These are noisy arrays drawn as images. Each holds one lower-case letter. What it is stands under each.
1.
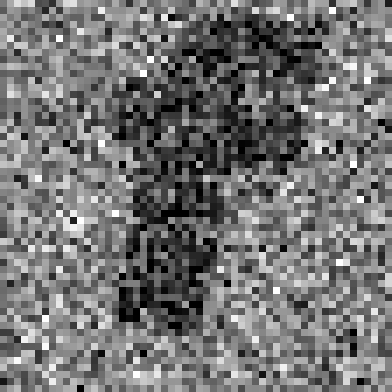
f
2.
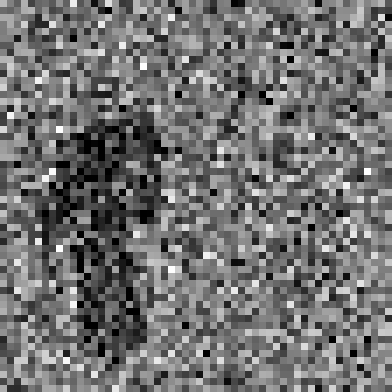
f
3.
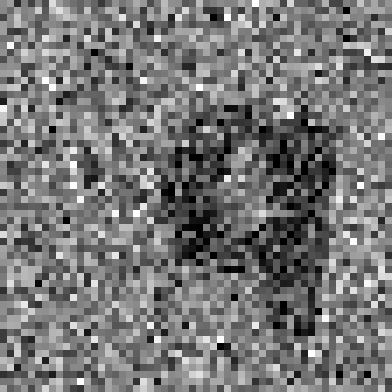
q
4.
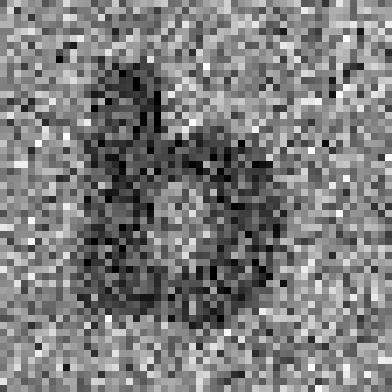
b
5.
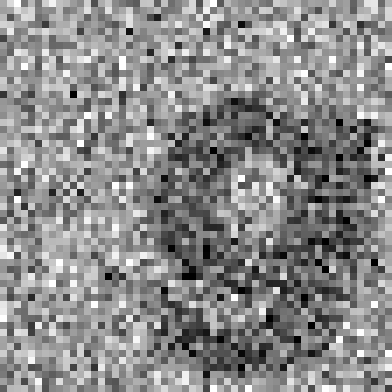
g
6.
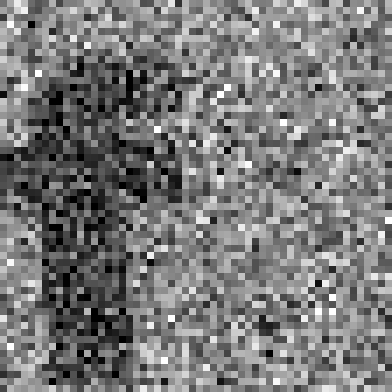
f
